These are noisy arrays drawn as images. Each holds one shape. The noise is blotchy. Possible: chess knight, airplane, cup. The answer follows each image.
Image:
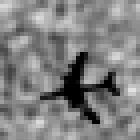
airplane
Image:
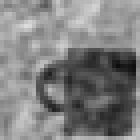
cup
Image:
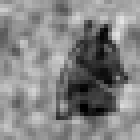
chess knight
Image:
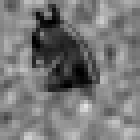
chess knight
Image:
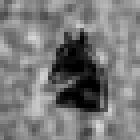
chess knight
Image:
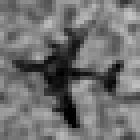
airplane
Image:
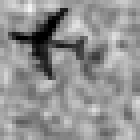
airplane
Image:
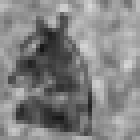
chess knight
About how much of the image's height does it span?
nearly all
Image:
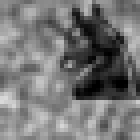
chess knight
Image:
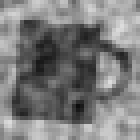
cup
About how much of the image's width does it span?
nearly all
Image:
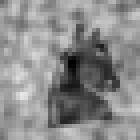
chess knight
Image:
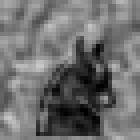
chess knight
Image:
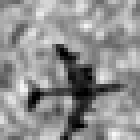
airplane
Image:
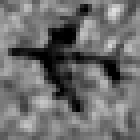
airplane
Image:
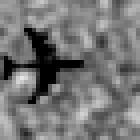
airplane
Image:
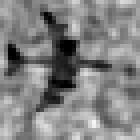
airplane
